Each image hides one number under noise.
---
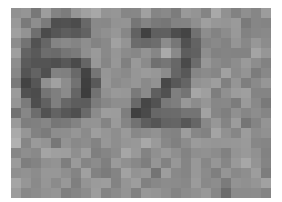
62
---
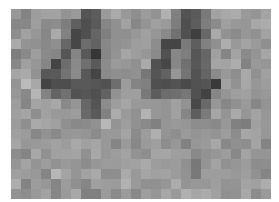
44
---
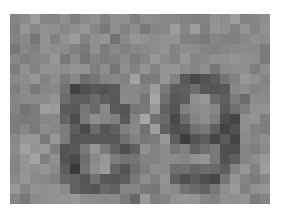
89
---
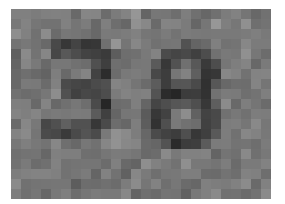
38
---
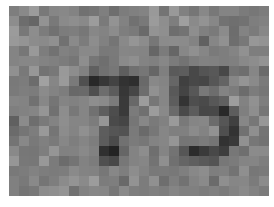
75
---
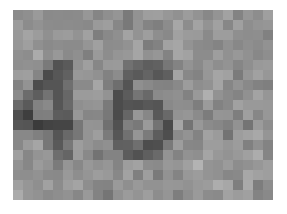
46
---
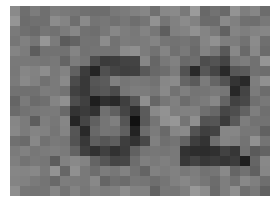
62
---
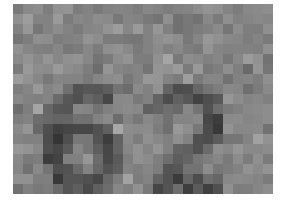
62
